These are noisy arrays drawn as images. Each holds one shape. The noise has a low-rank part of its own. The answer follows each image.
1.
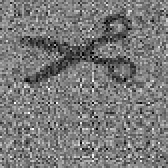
pair of scissors
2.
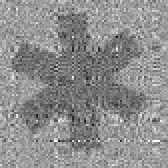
asterisk
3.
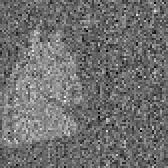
chess knight
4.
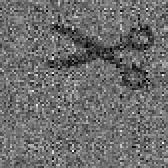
pair of scissors
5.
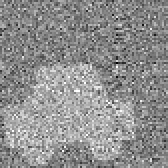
car
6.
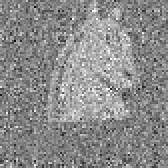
chess knight
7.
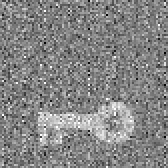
key
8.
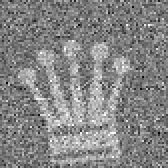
chess queen
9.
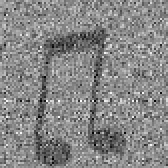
pair of musical notes
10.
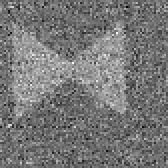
bow tie
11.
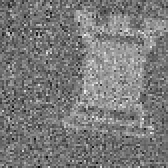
chess rook
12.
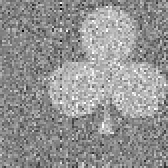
club
